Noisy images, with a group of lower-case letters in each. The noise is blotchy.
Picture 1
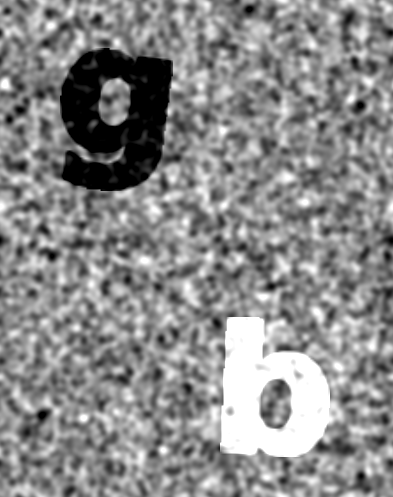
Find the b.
bottom right
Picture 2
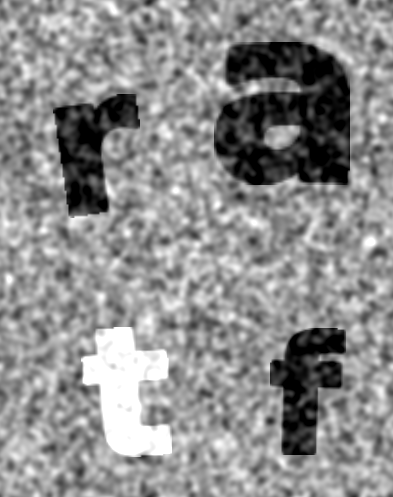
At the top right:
a
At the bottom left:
t
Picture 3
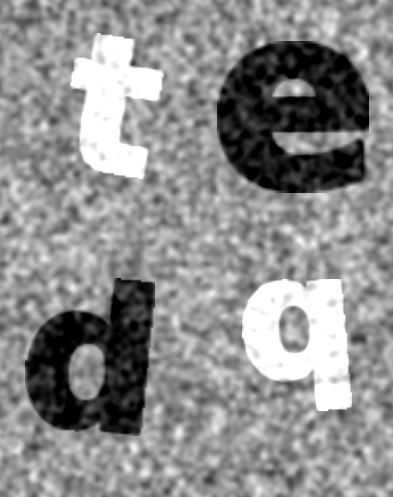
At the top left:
t
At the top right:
e
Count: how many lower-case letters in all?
4
